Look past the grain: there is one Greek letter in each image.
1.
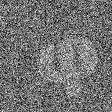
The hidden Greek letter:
phi
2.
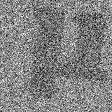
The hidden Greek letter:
mu
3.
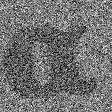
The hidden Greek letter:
alpha
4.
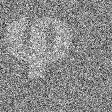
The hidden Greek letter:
phi
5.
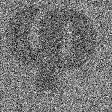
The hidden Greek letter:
phi
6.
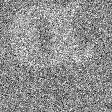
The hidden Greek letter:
alpha
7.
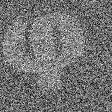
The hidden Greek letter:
phi
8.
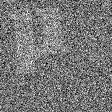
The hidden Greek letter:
mu
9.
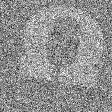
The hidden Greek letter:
omega
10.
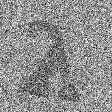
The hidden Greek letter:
lambda
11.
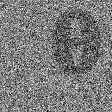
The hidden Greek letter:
theta
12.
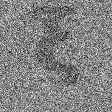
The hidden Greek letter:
xi
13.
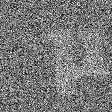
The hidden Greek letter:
mu
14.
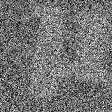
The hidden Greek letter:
mu
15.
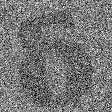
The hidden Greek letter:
delta
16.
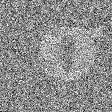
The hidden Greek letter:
sigma
